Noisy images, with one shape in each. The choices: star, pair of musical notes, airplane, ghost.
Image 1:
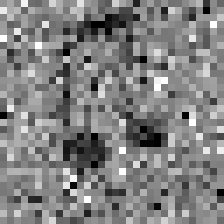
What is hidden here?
dark pair of musical notes
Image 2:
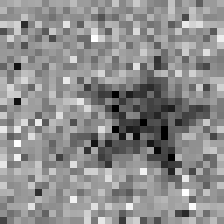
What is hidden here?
dark star
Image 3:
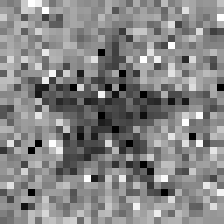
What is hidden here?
dark star
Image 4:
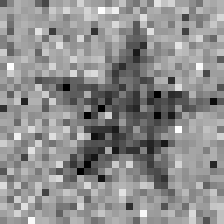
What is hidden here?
dark star
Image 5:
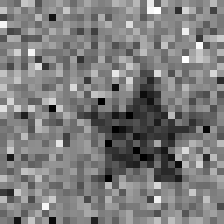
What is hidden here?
dark star
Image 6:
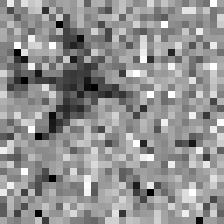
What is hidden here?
dark airplane
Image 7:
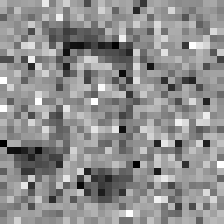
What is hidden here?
dark pair of musical notes
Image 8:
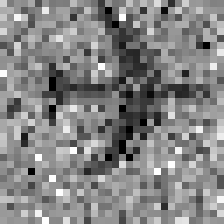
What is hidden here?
dark airplane
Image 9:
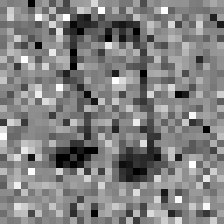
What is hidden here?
dark pair of musical notes
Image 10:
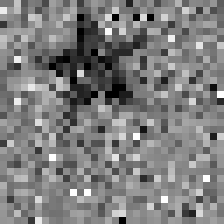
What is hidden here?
dark star
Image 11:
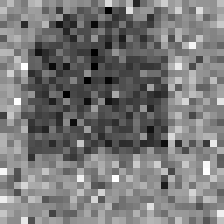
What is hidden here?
dark ghost
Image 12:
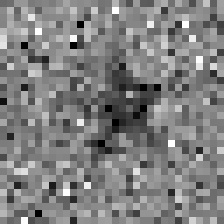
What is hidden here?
dark star
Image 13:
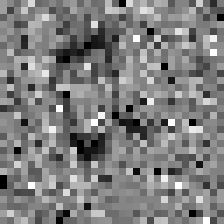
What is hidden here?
dark pair of musical notes
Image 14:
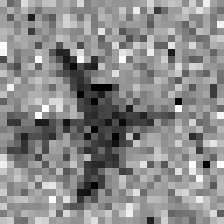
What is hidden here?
dark airplane
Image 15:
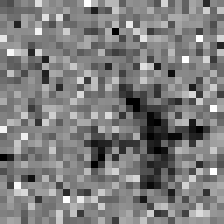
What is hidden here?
dark airplane
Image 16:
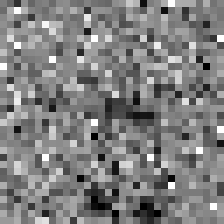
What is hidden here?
dark pair of musical notes
